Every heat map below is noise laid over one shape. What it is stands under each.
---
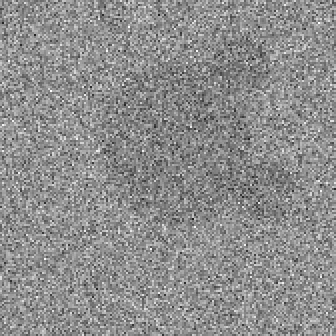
bear's head
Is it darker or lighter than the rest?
darker
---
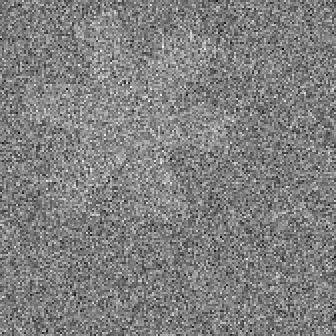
asterisk
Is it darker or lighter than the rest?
lighter
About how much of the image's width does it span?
two thirds
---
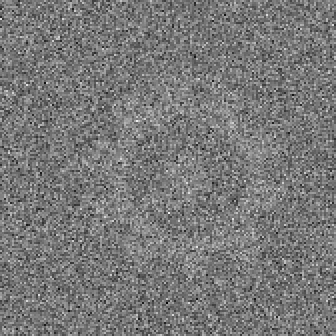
gear
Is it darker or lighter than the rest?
lighter
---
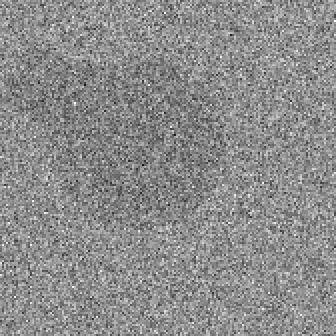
light bulb
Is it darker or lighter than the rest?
darker
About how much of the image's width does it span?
two thirds
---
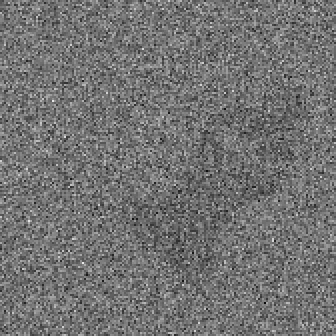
chess bishop
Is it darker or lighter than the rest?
darker
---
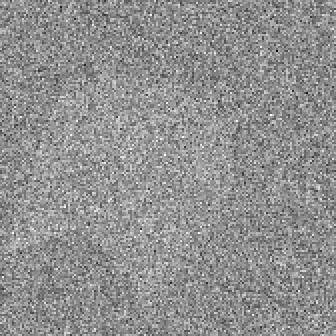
cat's head
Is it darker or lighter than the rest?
lighter
